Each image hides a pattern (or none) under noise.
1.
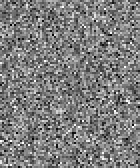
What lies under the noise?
only noise
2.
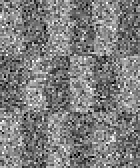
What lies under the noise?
a checkerboard
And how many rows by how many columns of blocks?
3 by 6
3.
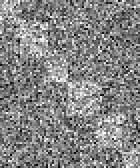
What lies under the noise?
blocks along the diagonal
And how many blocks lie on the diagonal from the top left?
6
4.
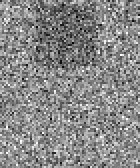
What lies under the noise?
one block
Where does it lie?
top middle
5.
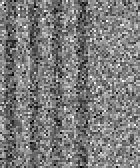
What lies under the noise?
bands of columns
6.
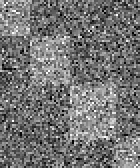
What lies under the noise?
blocks along the diagonal
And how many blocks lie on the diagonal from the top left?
4
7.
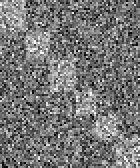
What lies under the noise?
blocks along the diagonal
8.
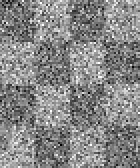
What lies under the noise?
a checkerboard
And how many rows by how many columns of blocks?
4 by 4
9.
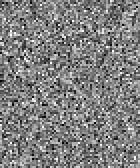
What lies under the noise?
only noise
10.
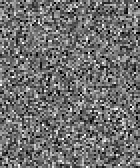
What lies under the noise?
only noise
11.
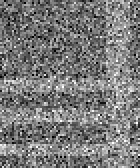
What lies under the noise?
bands of rows crossing bands of columns
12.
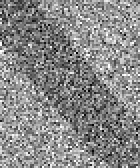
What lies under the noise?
a diagonal band
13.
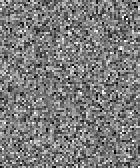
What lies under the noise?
only noise
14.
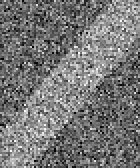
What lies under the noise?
a diagonal band
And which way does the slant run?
bottom left to top right
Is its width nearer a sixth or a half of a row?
a half
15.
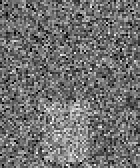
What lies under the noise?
one block
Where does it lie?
bottom middle
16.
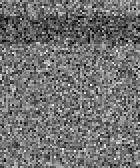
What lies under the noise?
one band of rows
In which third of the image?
top
